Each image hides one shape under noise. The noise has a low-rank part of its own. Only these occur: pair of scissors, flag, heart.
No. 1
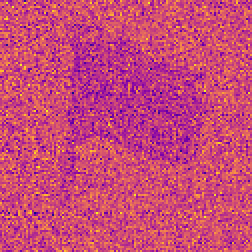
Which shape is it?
flag
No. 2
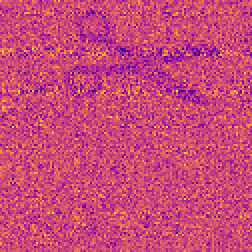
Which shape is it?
pair of scissors
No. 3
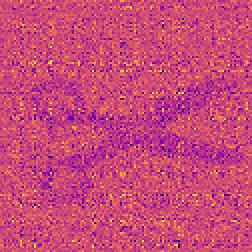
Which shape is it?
pair of scissors
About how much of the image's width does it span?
nearly all
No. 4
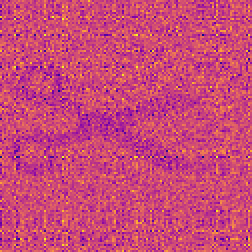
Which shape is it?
pair of scissors
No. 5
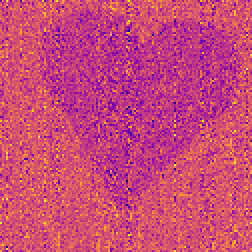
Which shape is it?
heart
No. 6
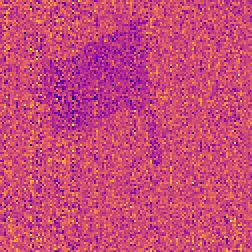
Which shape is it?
flag
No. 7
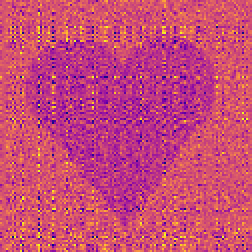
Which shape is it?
heart
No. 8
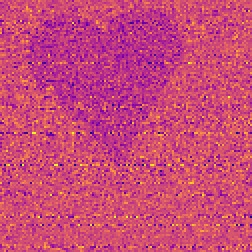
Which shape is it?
heart
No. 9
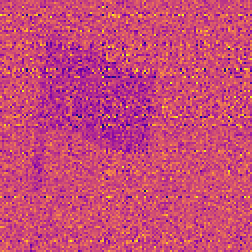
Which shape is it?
flag
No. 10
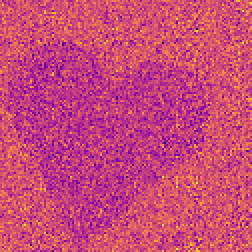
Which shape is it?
heart
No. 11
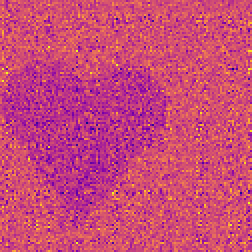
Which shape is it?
heart
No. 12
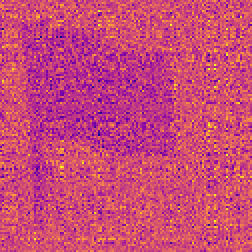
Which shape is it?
flag
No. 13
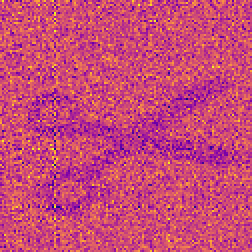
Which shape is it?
pair of scissors
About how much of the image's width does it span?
nearly all
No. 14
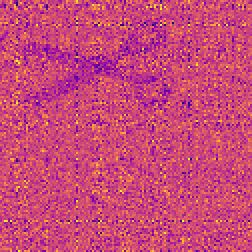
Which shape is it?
pair of scissors
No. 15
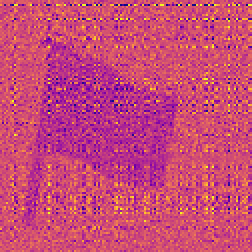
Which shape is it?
flag
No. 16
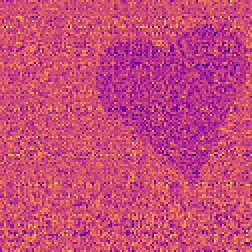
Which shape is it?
heart
